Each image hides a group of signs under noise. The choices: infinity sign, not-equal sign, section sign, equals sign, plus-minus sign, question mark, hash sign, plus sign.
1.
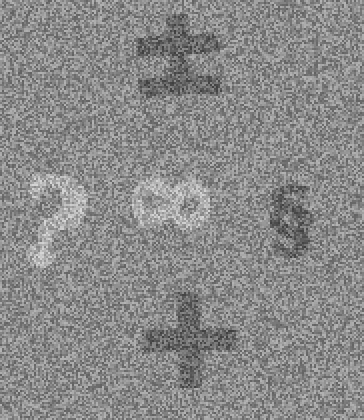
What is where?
top middle: dark plus-minus sign; middle left: light question mark; centre: light infinity sign; middle right: dark section sign; bottom middle: dark plus sign
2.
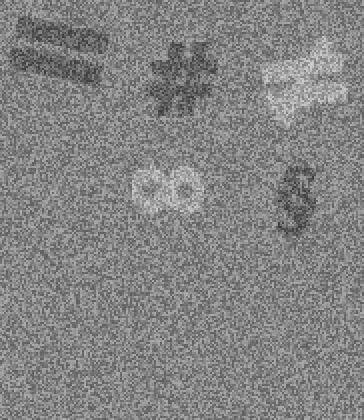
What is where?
top left: dark equals sign; top middle: dark hash sign; top right: light not-equal sign; centre: light infinity sign; middle right: dark section sign
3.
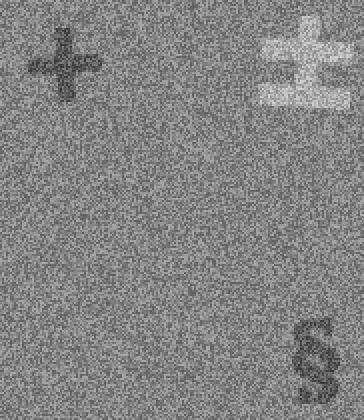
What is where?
top left: dark plus sign; top right: light plus-minus sign; bottom right: dark section sign
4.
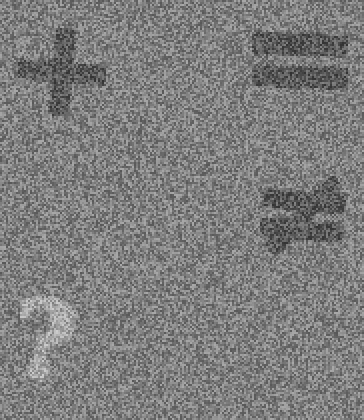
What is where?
top left: dark plus sign; top right: dark equals sign; middle right: dark not-equal sign; bottom left: light question mark
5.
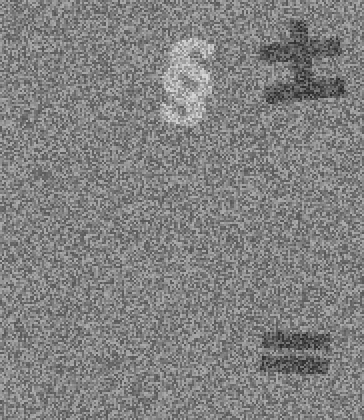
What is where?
top middle: light section sign; top right: dark plus-minus sign; bottom right: dark equals sign
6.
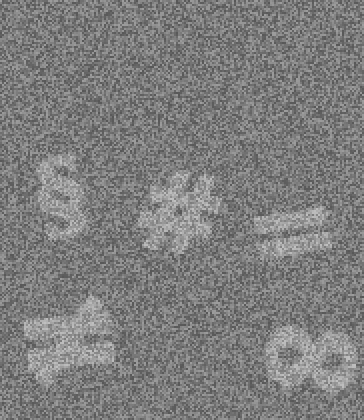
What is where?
middle left: light section sign; centre: light hash sign; middle right: light equals sign; bottom left: light not-equal sign; bottom right: light infinity sign
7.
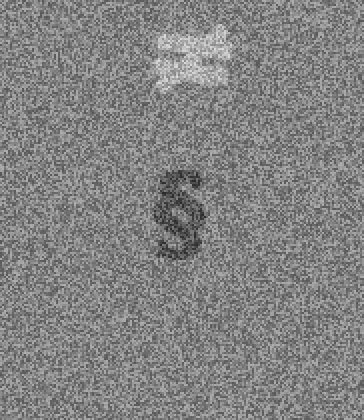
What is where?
top middle: light not-equal sign; centre: dark section sign
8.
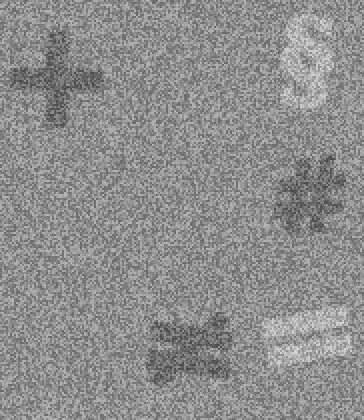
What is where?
top left: dark plus sign; top right: light section sign; middle right: dark hash sign; bottom middle: dark not-equal sign; bottom right: light equals sign
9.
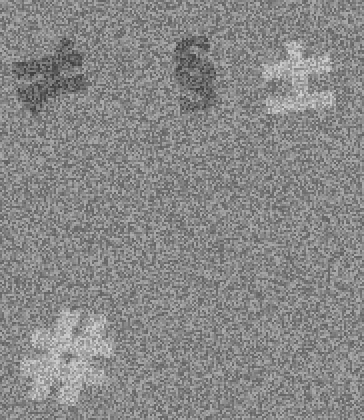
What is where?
top left: dark not-equal sign; top middle: dark section sign; top right: light plus-minus sign; bottom left: light hash sign
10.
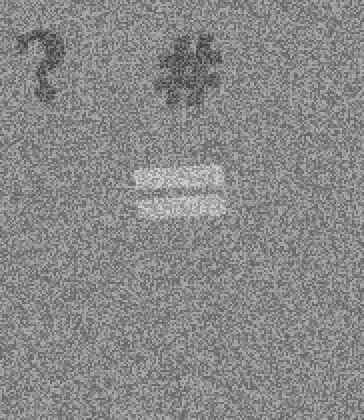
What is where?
top left: dark question mark; top middle: dark hash sign; centre: light equals sign
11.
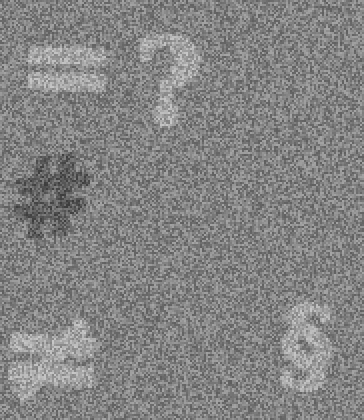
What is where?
top left: light equals sign; top middle: light question mark; middle left: dark hash sign; bottom left: light not-equal sign; bottom right: light section sign
